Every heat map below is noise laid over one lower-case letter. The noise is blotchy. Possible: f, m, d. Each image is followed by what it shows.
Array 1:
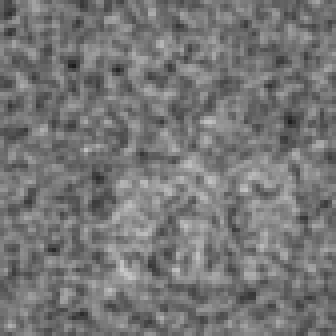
m
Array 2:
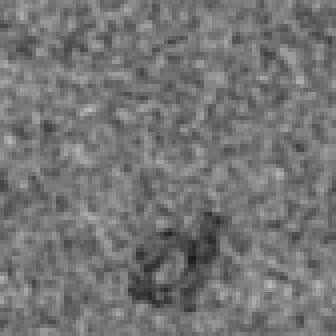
d
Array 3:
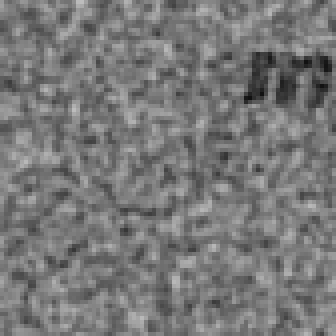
m
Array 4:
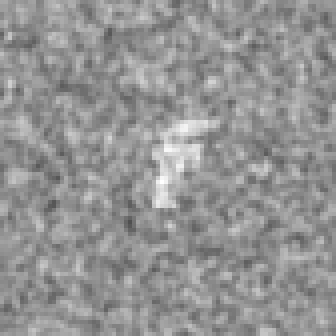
f
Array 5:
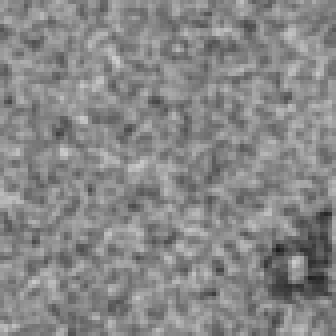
d
